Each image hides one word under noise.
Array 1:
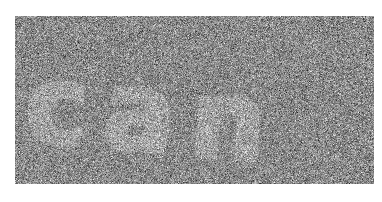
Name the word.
can
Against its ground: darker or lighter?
lighter
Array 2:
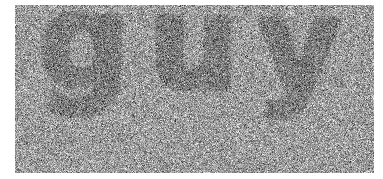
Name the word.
guy
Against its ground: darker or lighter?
darker
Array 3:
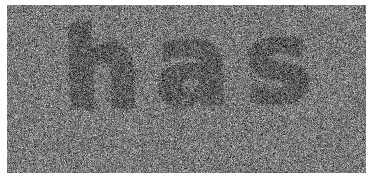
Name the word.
has
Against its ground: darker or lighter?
darker
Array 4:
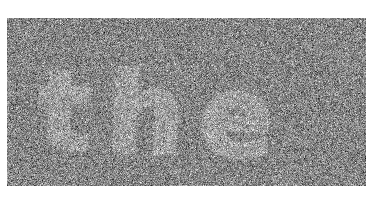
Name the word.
the
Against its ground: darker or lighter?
lighter
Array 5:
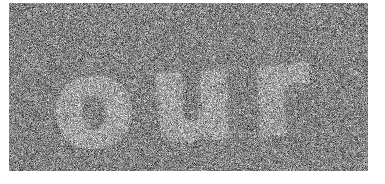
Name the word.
our
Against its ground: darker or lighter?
lighter
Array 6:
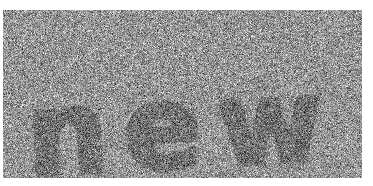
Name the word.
new
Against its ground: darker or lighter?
darker
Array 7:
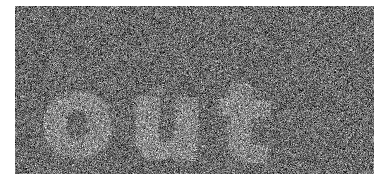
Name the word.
out
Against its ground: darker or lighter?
lighter
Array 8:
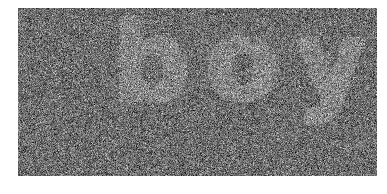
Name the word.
boy
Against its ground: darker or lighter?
lighter
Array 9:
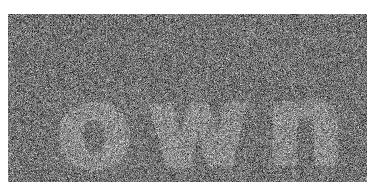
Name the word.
own
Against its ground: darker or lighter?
lighter
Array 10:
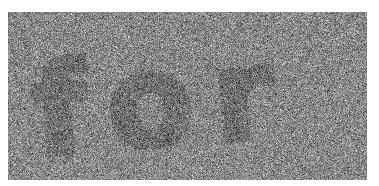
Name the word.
for
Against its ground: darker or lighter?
darker
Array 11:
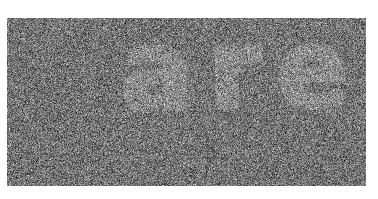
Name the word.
are
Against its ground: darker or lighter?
lighter
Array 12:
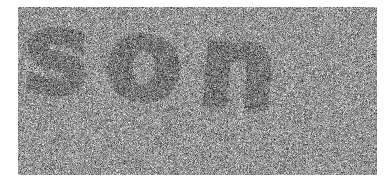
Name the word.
son
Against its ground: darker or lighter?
darker
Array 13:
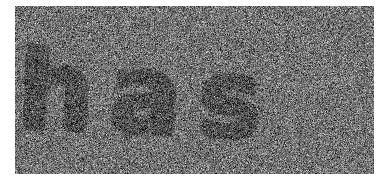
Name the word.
has
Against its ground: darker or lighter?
darker
